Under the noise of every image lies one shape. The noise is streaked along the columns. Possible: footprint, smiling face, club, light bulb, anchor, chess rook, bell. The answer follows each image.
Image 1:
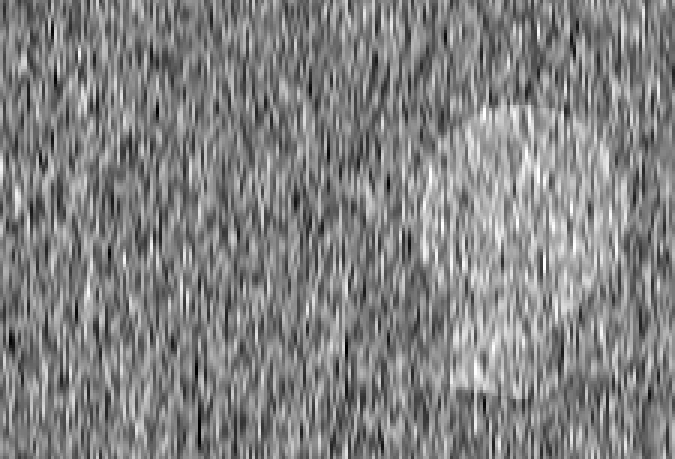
light bulb
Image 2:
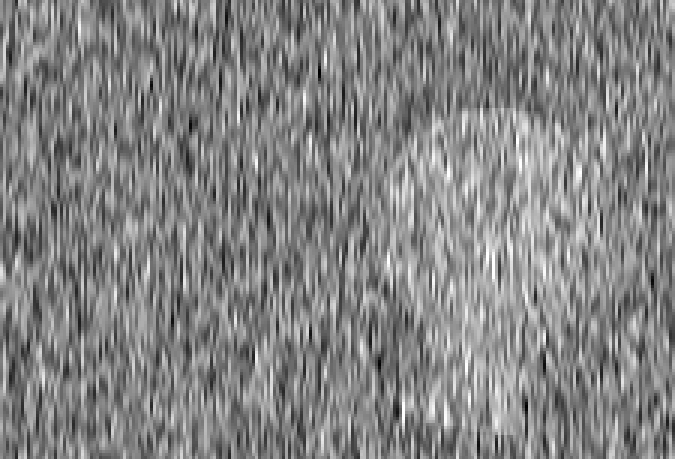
light bulb
